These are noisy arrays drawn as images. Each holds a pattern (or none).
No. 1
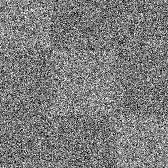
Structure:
blocks along the diagonal
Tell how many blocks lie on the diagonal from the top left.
3
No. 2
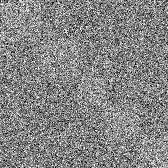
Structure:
blocks along the diagonal
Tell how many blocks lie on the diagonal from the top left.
5
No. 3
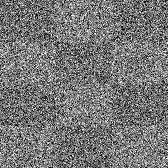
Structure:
a checkerboard
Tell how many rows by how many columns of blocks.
4 by 3
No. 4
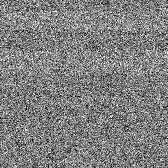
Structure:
bands of rows
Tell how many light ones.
2
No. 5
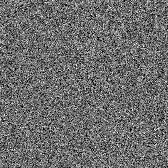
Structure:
only noise
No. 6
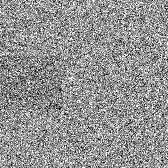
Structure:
one block
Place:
middle left
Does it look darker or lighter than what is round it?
darker
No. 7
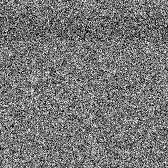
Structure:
one band of rows
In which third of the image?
top
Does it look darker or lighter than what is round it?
darker
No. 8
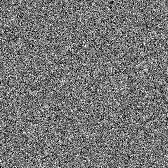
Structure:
only noise
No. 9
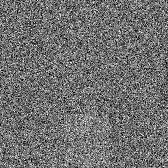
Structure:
one block
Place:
bottom middle
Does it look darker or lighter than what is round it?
lighter
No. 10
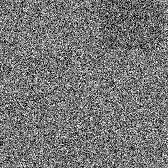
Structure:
one block
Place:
top right
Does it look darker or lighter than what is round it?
darker
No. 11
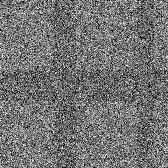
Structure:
bands of rows crossing bands of columns
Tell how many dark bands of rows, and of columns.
1 and 2
